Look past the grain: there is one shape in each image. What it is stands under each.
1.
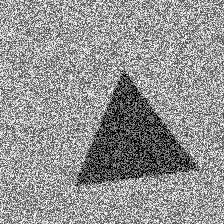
triangle
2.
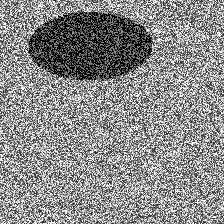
ellipse
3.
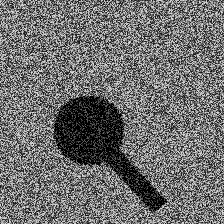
lollipop
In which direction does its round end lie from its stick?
up and left
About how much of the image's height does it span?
half
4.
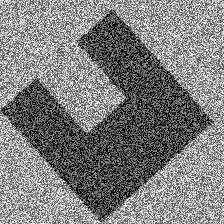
square with a notch
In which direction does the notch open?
up and left
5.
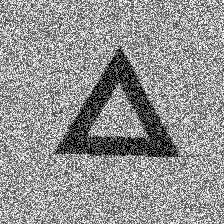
triangle frame
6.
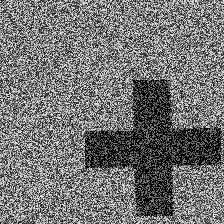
cross
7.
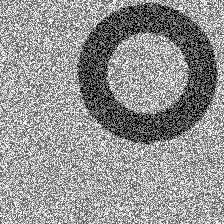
ring
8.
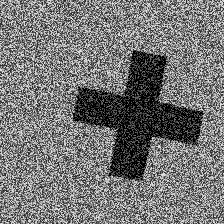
cross
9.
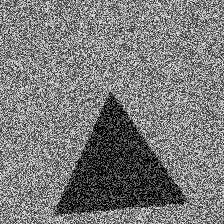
triangle
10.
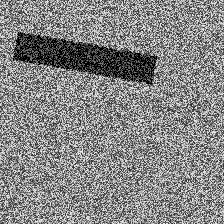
bar
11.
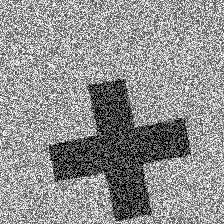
cross
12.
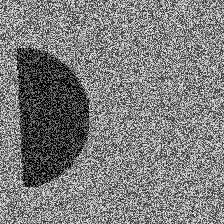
half disc
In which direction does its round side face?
right
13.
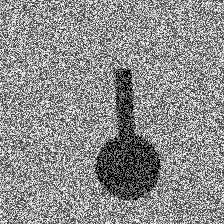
lollipop
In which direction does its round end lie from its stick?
down
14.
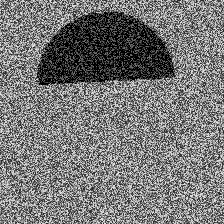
half disc
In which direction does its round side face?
up
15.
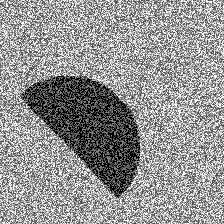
half disc
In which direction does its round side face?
up and right
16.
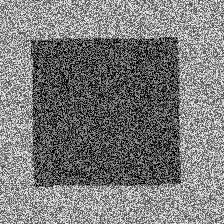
square
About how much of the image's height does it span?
two thirds
